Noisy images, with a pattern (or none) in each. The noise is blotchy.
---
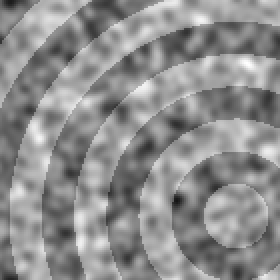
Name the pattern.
rings round one point
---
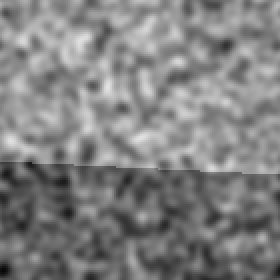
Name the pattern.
a sharp edge
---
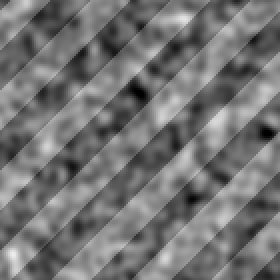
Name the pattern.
diagonal stripes
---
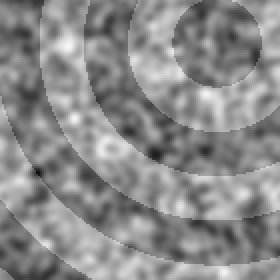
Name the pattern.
rings round one point
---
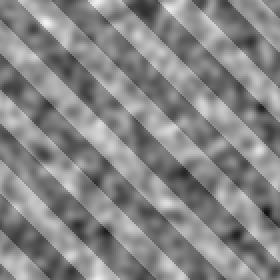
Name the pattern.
diagonal stripes
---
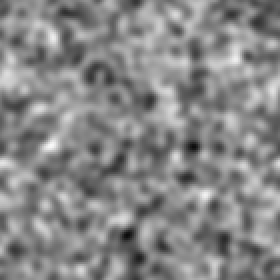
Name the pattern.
only noise
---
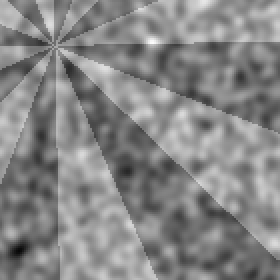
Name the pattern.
spokes from one point
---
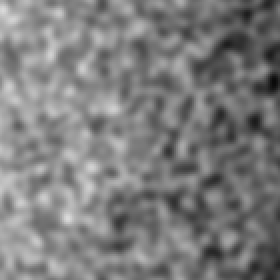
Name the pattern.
a smooth slope
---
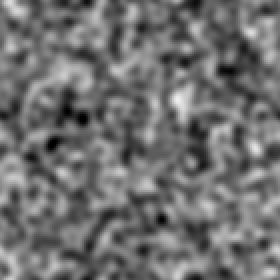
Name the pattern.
only noise
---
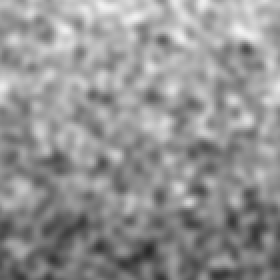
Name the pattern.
a smooth slope
